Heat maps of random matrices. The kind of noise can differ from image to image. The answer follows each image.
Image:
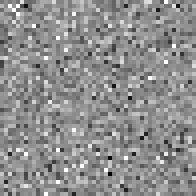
heavy tails
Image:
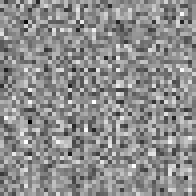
low rank plus noise
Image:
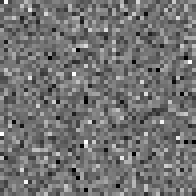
heavy tails
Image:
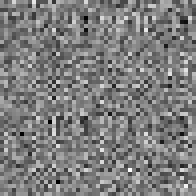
low rank plus noise
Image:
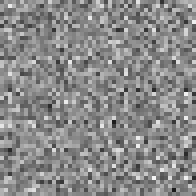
low rank plus noise
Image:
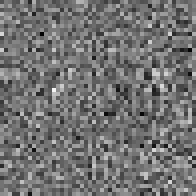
low rank plus noise
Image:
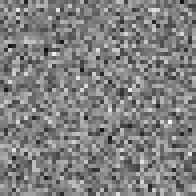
independent entries
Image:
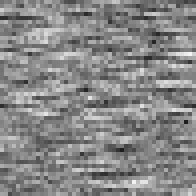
streaked along the rows
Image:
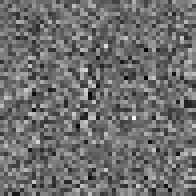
low rank plus noise
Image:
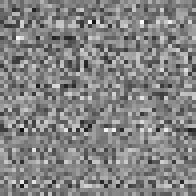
rows of uneven size
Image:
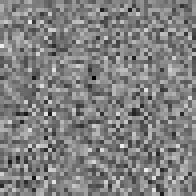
low rank plus noise
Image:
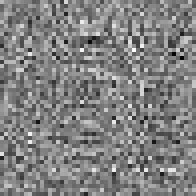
low rank plus noise
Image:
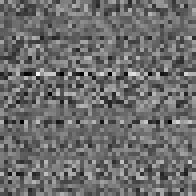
rows of uneven size
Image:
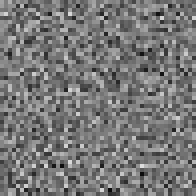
low rank plus noise
